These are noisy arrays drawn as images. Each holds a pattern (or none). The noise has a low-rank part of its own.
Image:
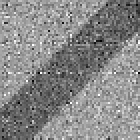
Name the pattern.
a diagonal band
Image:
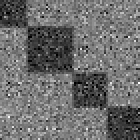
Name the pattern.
blocks along the diagonal
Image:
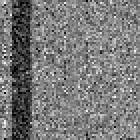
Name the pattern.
one band of columns
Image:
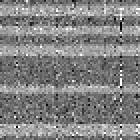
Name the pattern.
bands of rows
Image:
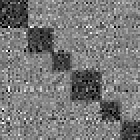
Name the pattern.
blocks along the diagonal
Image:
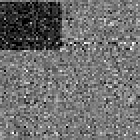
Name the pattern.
one block
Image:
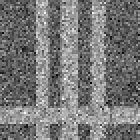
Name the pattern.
bands of rows crossing bands of columns
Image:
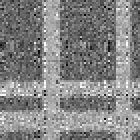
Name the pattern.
bands of rows crossing bands of columns
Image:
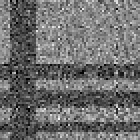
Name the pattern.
bands of rows crossing bands of columns
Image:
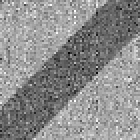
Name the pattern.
a diagonal band
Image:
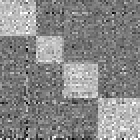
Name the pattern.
blocks along the diagonal
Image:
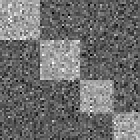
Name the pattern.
blocks along the diagonal
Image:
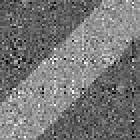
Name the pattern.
a diagonal band
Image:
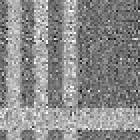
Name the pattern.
bands of rows crossing bands of columns
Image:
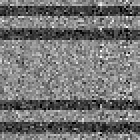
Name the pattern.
bands of rows
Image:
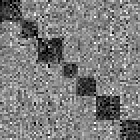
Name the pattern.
blocks along the diagonal
